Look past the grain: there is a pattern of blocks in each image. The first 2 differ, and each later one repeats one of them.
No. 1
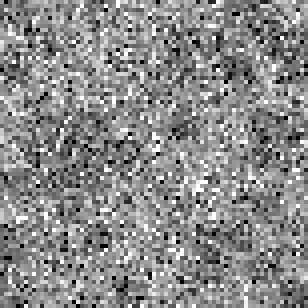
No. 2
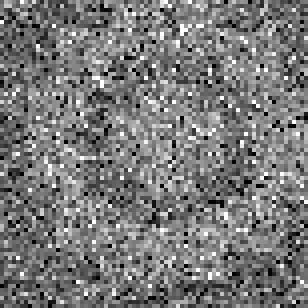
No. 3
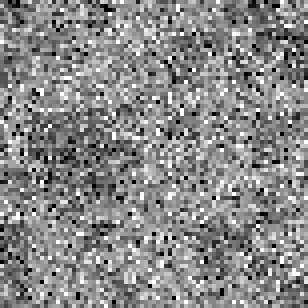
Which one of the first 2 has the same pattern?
1
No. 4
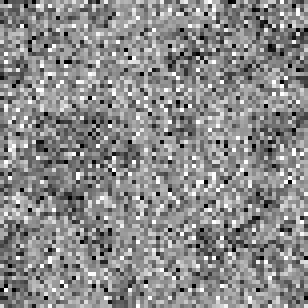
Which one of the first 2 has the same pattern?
1
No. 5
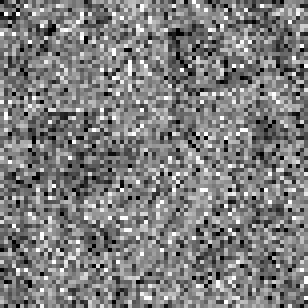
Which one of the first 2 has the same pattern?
1
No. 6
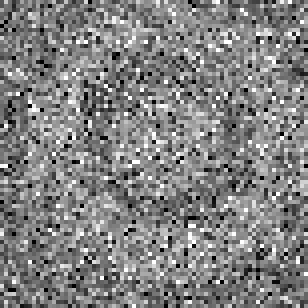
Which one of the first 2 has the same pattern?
2
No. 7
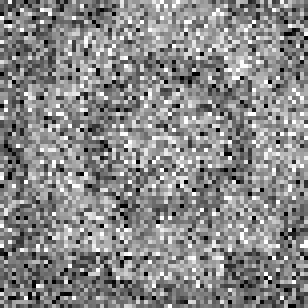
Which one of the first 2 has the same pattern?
2
